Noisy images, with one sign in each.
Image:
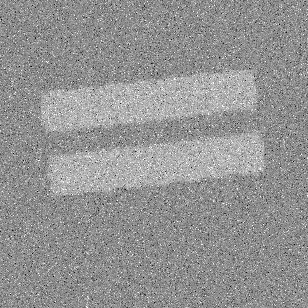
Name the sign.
equals sign
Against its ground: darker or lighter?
lighter
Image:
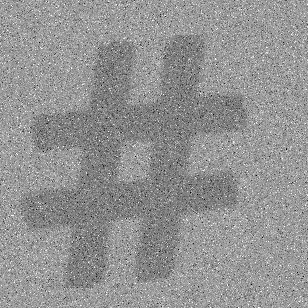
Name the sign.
hash sign
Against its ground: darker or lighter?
darker
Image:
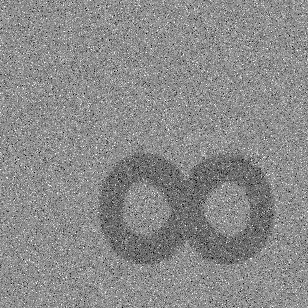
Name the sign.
infinity sign
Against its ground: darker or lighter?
darker
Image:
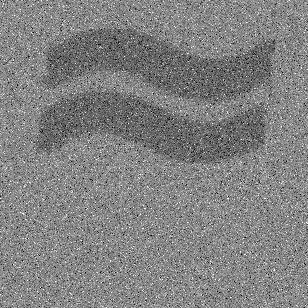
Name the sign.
approximately sign
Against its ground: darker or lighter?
darker
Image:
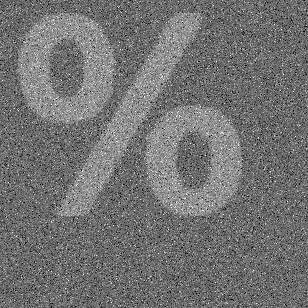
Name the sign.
percent sign
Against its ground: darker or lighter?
lighter
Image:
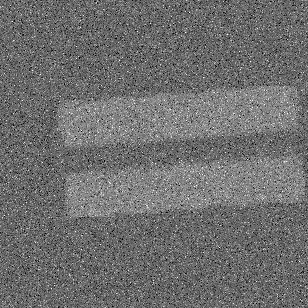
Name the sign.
equals sign
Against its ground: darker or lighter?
lighter
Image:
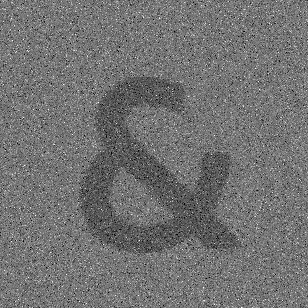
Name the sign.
ampersand
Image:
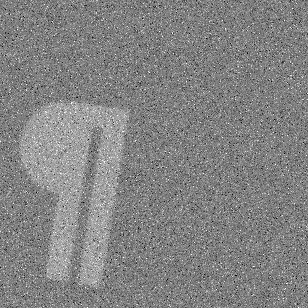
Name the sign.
pilcrow
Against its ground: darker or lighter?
lighter
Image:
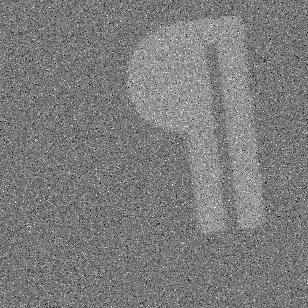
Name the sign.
pilcrow
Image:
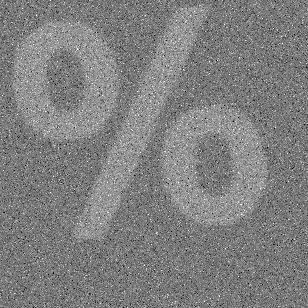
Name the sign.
percent sign
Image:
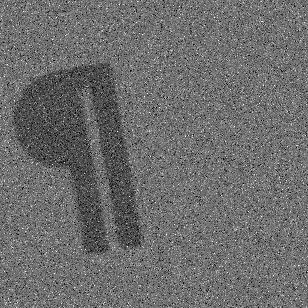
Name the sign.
pilcrow
